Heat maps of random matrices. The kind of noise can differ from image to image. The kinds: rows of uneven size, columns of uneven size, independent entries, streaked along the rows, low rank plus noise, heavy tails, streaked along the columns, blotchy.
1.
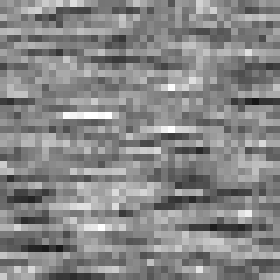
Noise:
streaked along the rows
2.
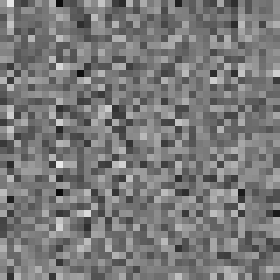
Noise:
low rank plus noise
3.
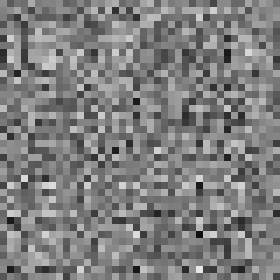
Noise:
low rank plus noise
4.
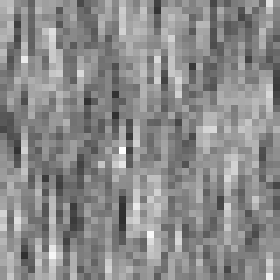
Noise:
streaked along the columns
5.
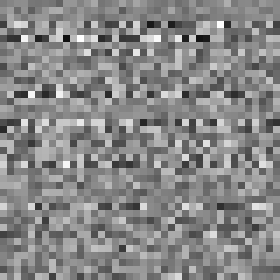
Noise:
rows of uneven size
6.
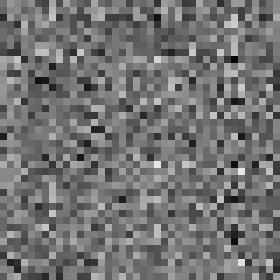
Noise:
low rank plus noise
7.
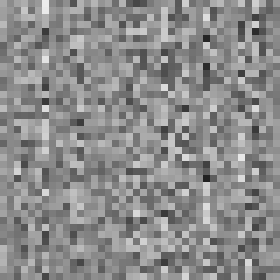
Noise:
columns of uneven size
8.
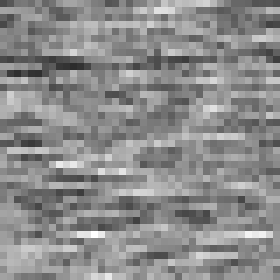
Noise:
streaked along the rows
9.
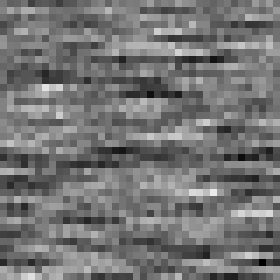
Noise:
streaked along the rows
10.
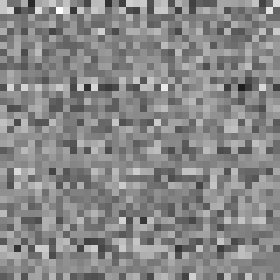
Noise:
rows of uneven size
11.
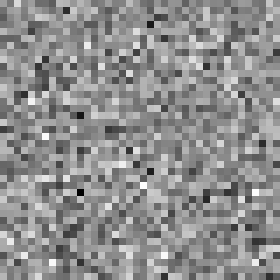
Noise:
independent entries
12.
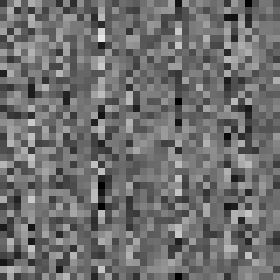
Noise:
columns of uneven size
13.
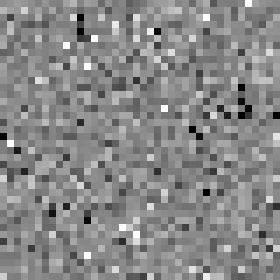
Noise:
heavy tails
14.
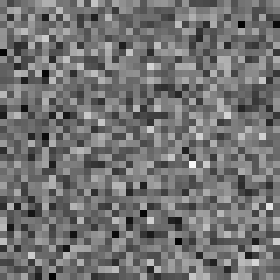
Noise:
low rank plus noise
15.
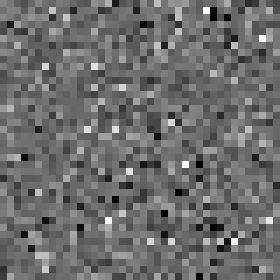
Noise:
heavy tails
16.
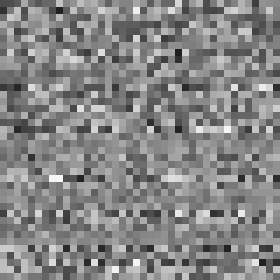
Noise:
rows of uneven size
